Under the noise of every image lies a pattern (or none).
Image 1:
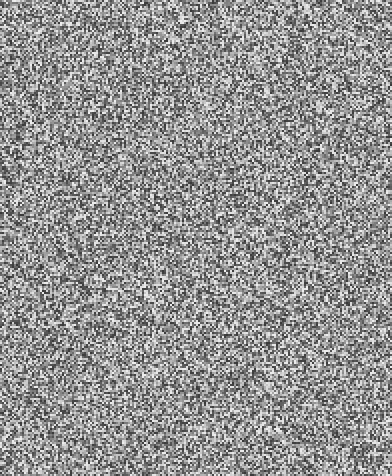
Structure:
only noise
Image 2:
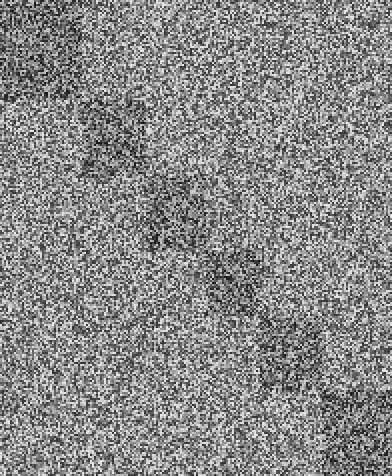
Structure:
blocks along the diagonal
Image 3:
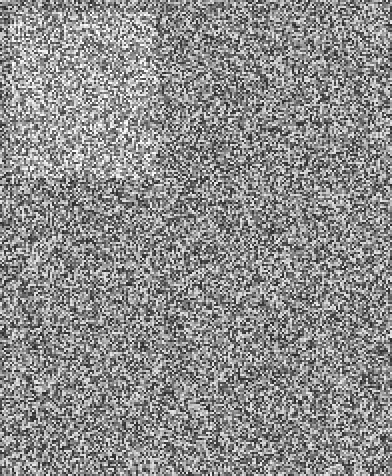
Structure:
one block
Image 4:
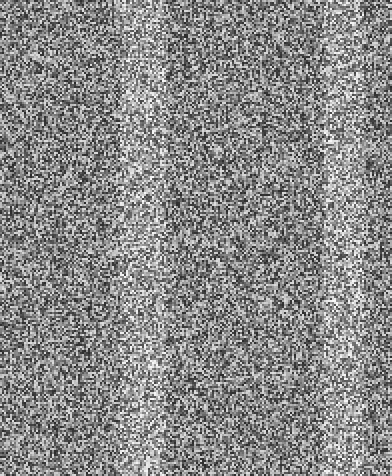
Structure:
bands of columns
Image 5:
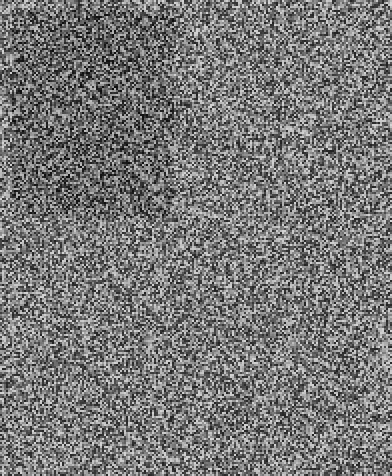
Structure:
one block
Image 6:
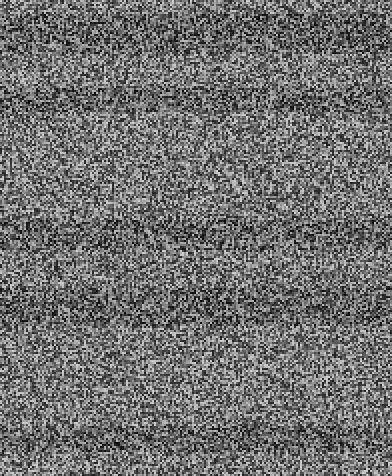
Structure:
bands of rows
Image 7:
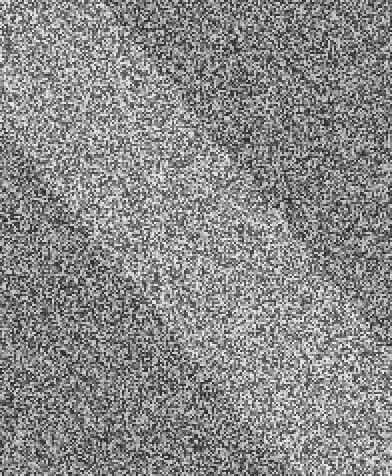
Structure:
a diagonal band
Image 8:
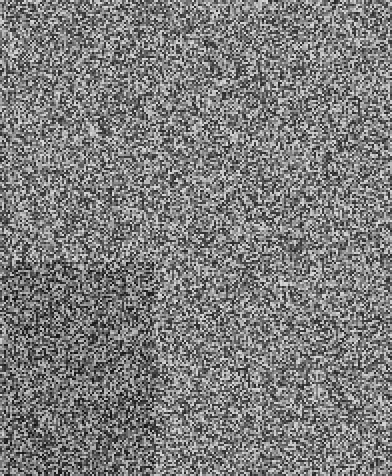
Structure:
one block
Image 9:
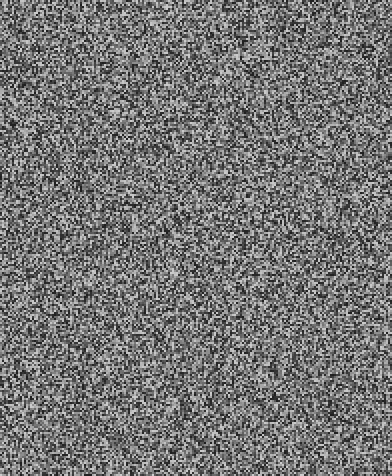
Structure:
only noise
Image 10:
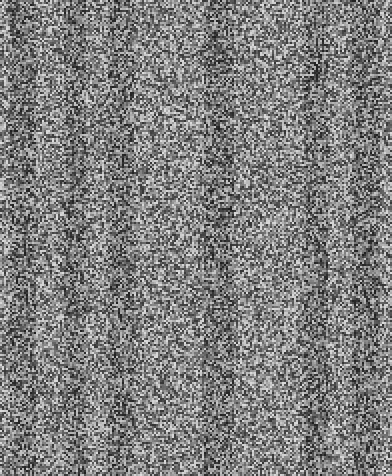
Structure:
bands of columns
